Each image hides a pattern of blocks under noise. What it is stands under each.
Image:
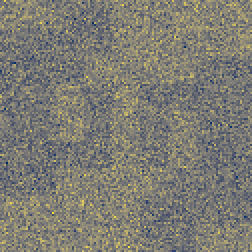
the same after a half turn
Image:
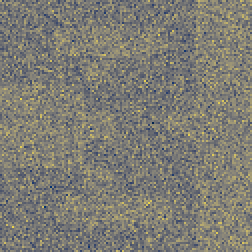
top and bottom mirror each other
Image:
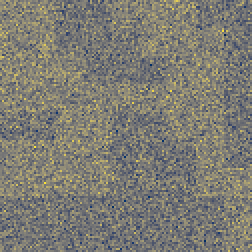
no symmetry
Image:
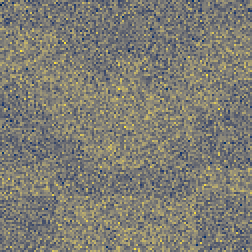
left and right mirror each other
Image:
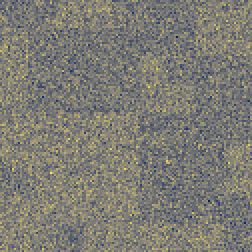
mirrored about the diagonal from the bottom left
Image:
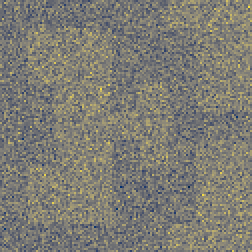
top and bottom mirror each other
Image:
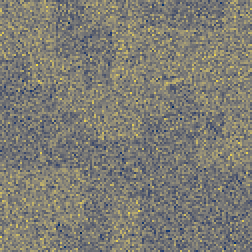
no symmetry
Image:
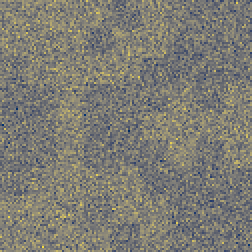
top and bottom mirror each other
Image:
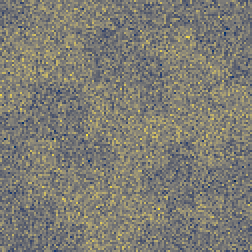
mirrored about the diagonal from the top left
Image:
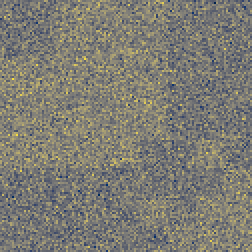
mirrored about the diagonal from the top left
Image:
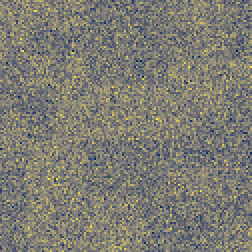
no symmetry
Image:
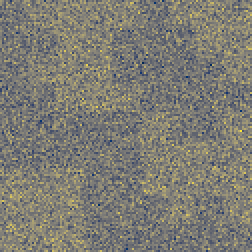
mirrored about the diagonal from the bottom left
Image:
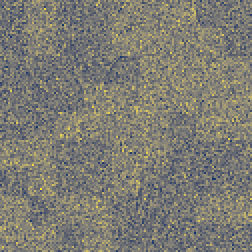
mirrored about the diagonal from the bottom left
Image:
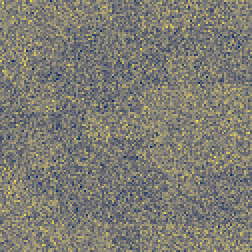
top and bottom mirror each other
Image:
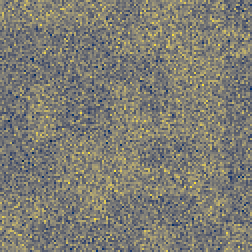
no symmetry
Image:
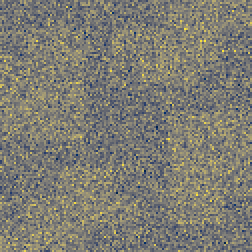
the same after a half turn
